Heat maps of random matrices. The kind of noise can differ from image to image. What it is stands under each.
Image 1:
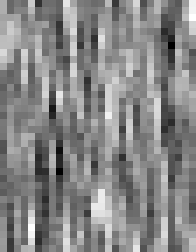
streaked along the columns
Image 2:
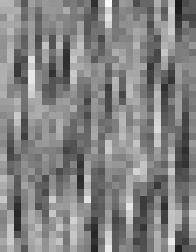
streaked along the columns
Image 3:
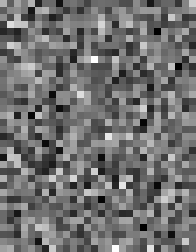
independent entries
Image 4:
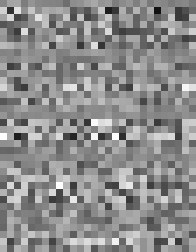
rows of uneven size
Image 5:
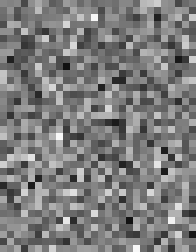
independent entries
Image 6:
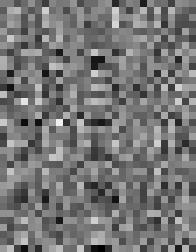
low rank plus noise
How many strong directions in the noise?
two
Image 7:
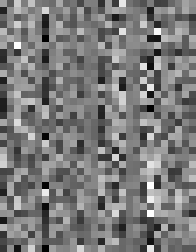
columns of uneven size
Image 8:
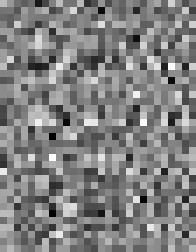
low rank plus noise
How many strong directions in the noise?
two
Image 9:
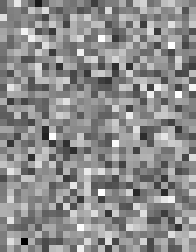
independent entries
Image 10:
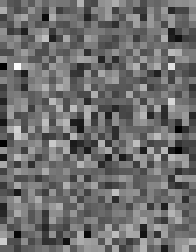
low rank plus noise
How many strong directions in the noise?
three or four
